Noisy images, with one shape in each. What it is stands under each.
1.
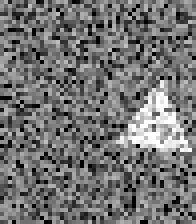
triangle
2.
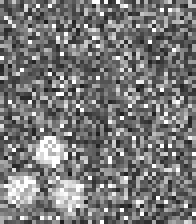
three dots
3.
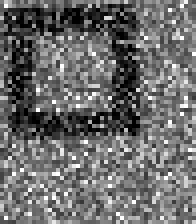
square frame
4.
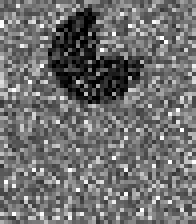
disc with a wedge cut out
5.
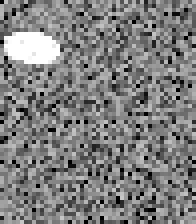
ellipse
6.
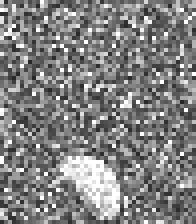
half disc
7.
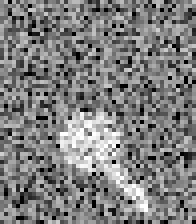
lollipop
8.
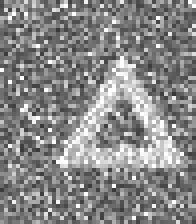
triangle frame
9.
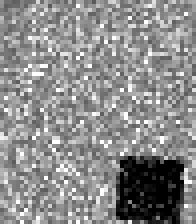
square
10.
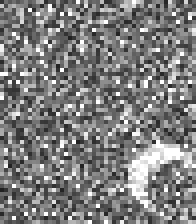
crescent
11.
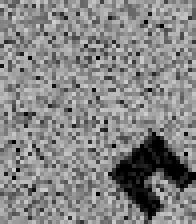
square with a notch
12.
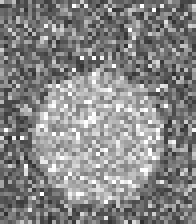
disc
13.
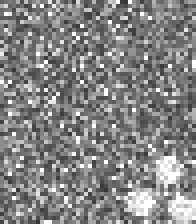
three dots
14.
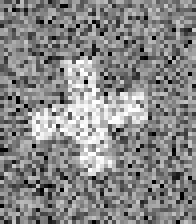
cross
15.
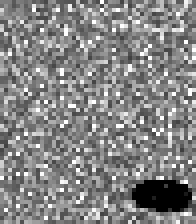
ellipse
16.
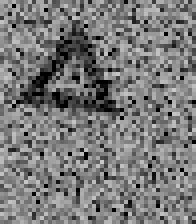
triangle frame
